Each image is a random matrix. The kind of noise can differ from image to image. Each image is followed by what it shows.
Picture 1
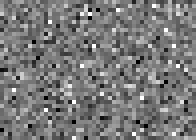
heavy tails
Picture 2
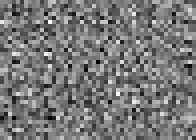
low rank plus noise
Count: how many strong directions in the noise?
two
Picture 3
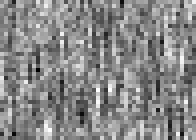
streaked along the columns
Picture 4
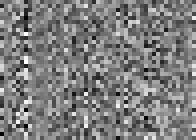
columns of uneven size
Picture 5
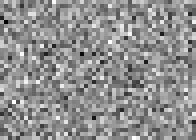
independent entries
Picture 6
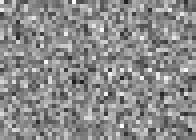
low rank plus noise
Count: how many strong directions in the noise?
one
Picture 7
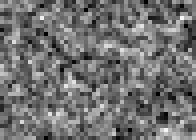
blotchy
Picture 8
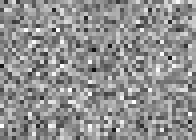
low rank plus noise
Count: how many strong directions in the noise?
five to eight
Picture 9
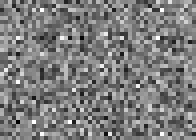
low rank plus noise
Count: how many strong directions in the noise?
two
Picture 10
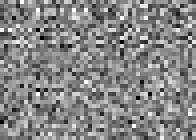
low rank plus noise
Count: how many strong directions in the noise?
two
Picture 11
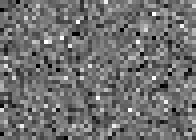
heavy tails
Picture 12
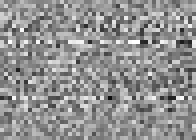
rows of uneven size
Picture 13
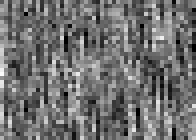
streaked along the columns
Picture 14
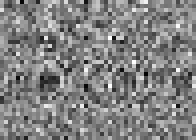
low rank plus noise
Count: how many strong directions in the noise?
two
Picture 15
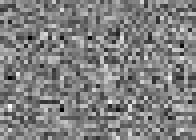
low rank plus noise
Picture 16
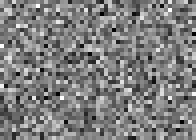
independent entries
